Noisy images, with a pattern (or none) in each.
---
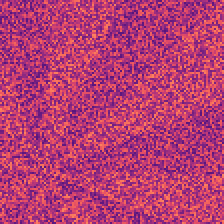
spokes from one point
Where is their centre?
bottom left
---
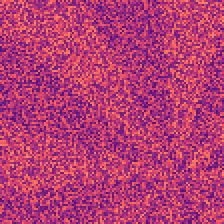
spokes from one point
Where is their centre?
bottom right
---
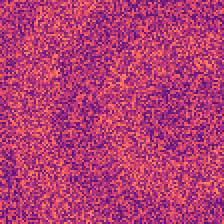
rings round one point
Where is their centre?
middle right
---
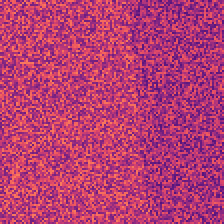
a sharp edge
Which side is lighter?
left
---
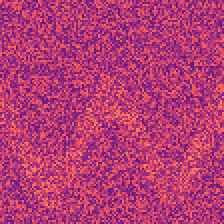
a wavy band
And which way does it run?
left to right
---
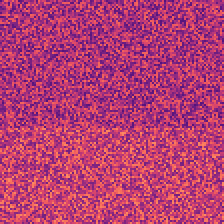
a sharp edge
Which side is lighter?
bottom
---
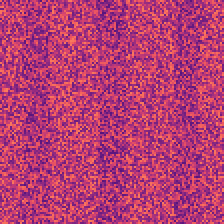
vertical stripes
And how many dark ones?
3
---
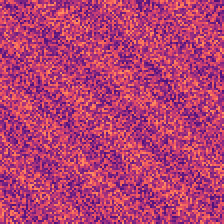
diagonal stripes
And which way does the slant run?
top left to bottom right
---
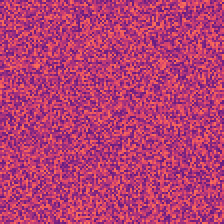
only noise
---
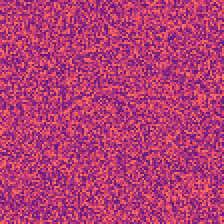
only noise
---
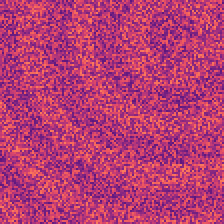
rings round one point
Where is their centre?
top right
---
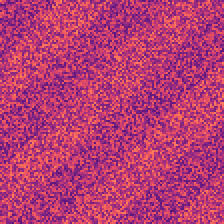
diagonal stripes
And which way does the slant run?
bottom left to top right
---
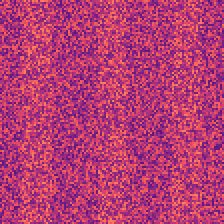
vertical stripes
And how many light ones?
3
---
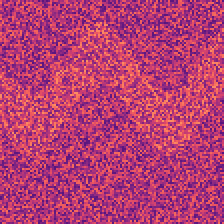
a wavy band
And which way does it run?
left to right
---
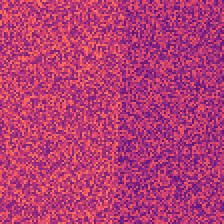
a sharp edge
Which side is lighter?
left
